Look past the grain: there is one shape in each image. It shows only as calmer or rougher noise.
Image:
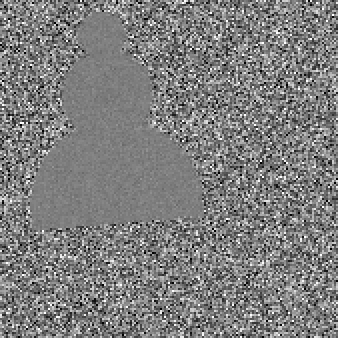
calm chess pawn
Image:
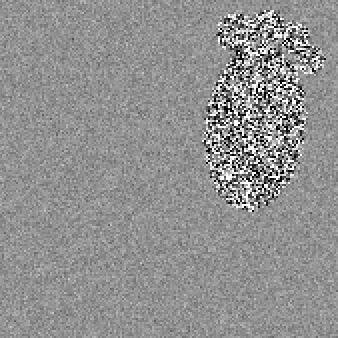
rough footprint
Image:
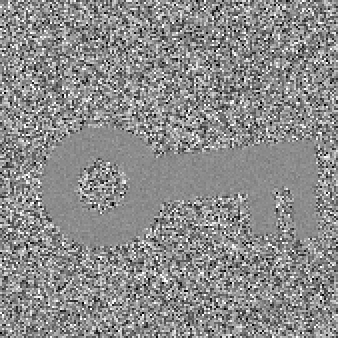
calm key
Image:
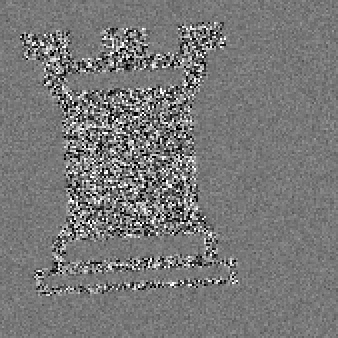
rough chess rook
